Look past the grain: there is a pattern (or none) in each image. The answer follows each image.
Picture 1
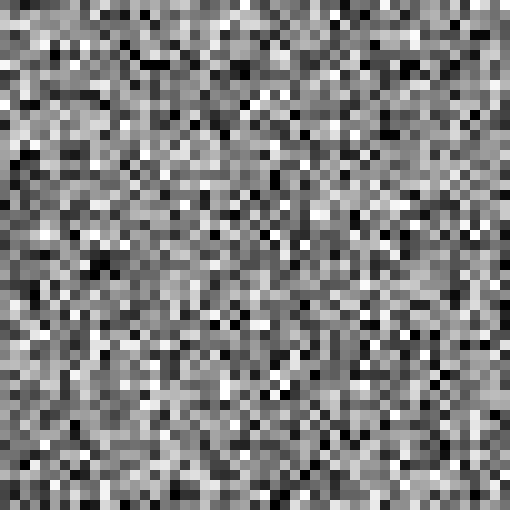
only noise
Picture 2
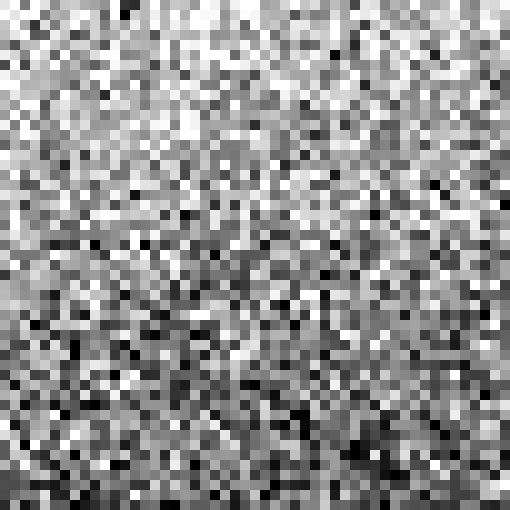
a smooth slope
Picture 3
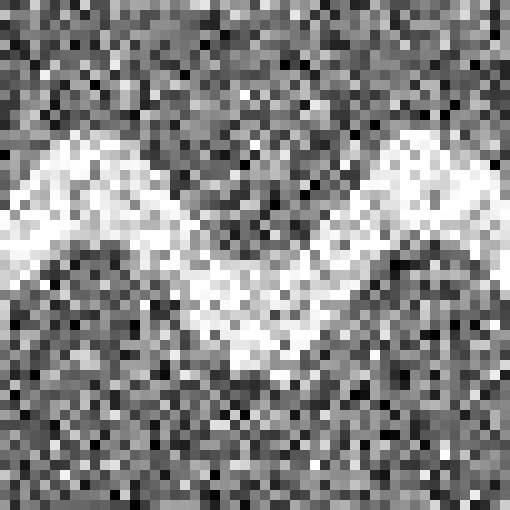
a wavy band
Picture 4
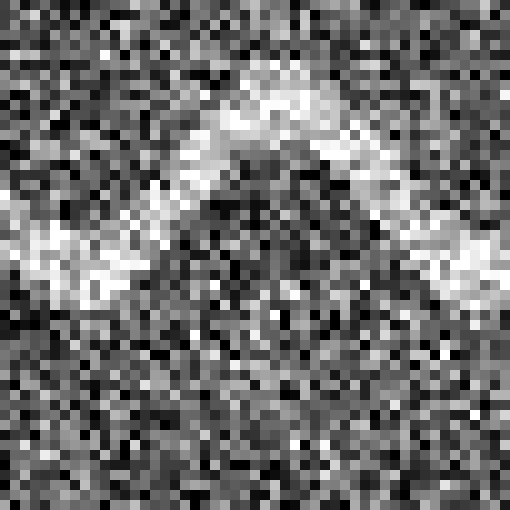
a wavy band
